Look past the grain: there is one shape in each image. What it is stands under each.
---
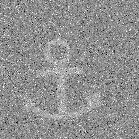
anchor
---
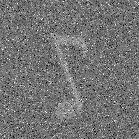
musical note
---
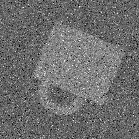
cup
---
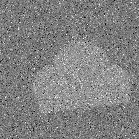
cloud
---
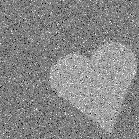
heart
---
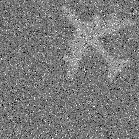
airplane
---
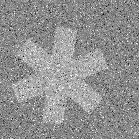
asterisk
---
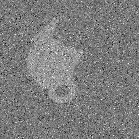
teapot
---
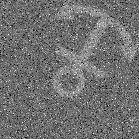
anchor
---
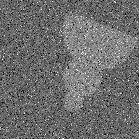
chess pawn
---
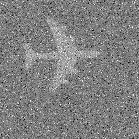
airplane
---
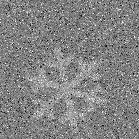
snowflake
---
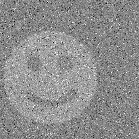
smiling face
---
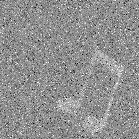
pair of musical notes
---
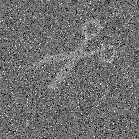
pair of scissors
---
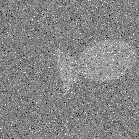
fish
